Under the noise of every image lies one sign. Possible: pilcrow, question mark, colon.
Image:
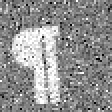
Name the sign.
pilcrow
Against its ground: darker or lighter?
lighter
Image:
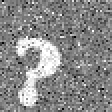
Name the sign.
question mark
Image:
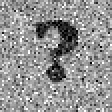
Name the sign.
question mark
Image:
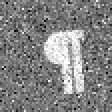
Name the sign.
pilcrow
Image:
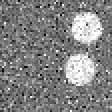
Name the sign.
colon
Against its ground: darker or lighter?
lighter
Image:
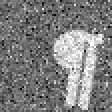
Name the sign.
pilcrow
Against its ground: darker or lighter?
lighter
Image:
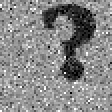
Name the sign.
question mark
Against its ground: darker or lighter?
darker
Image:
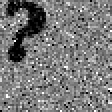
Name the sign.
question mark
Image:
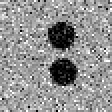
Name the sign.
colon
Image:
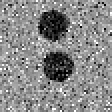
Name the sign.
colon
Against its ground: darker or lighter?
darker
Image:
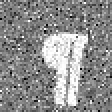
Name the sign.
pilcrow
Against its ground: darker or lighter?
lighter
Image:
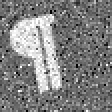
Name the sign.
pilcrow
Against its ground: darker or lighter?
lighter
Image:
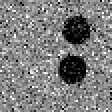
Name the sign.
colon
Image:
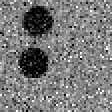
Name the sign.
colon
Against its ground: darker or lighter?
darker
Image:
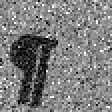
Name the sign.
pilcrow
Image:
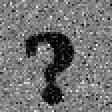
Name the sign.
question mark
